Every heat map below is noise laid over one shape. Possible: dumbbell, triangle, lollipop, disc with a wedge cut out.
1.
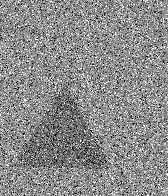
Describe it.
dark triangle
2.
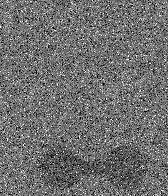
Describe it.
dark dumbbell
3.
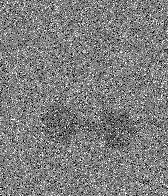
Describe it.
dark dumbbell
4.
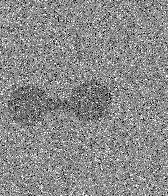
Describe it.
dark dumbbell
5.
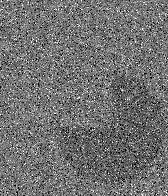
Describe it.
dark disc with a wedge cut out
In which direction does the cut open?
up and left
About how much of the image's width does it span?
two thirds
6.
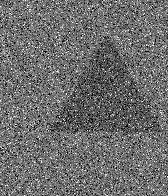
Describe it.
dark triangle
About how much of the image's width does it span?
two thirds
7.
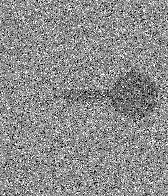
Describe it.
dark lollipop
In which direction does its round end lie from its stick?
right
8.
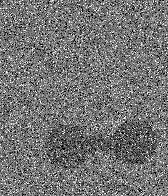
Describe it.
dark dumbbell
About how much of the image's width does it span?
two thirds
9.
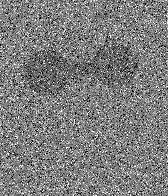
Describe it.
dark dumbbell
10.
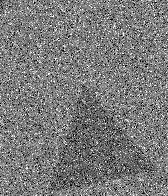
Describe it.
dark triangle
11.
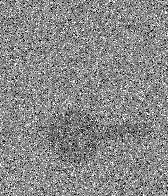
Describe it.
dark lollipop
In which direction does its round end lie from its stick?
left
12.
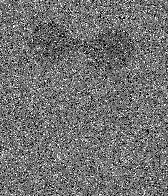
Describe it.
dark dumbbell
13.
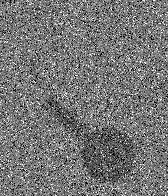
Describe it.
dark lollipop
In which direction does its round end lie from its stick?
down and right
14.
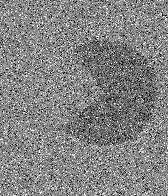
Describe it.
dark disc with a wedge cut out
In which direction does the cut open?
left
